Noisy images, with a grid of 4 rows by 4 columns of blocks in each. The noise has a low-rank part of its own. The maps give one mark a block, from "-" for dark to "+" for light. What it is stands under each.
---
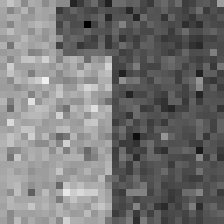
+ - - -
+ + - -
+ + - -
+ + - -
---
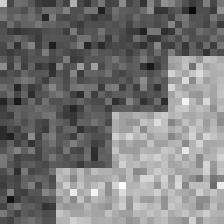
- - - -
- - - +
- - + +
- + + +
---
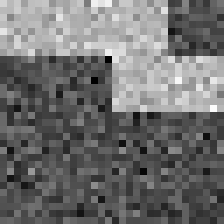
+ + + -
- - + +
- - - -
- - - -
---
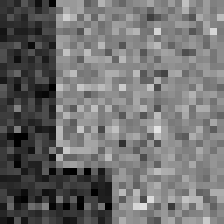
- + + +
- + + +
- + + +
- - + +
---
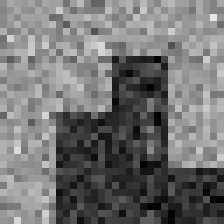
+ + + +
+ + - +
+ - - +
+ - - -
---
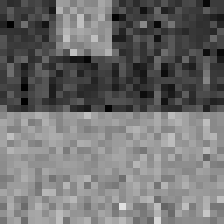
- + - -
- - - -
+ + + +
+ + + +
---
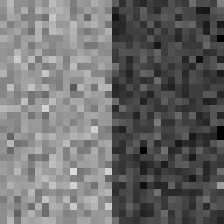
+ + - -
+ + - -
+ + - -
+ + - -
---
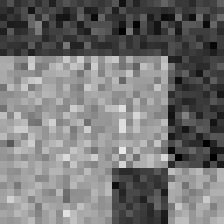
- - - -
+ + + -
+ + + -
+ + - +
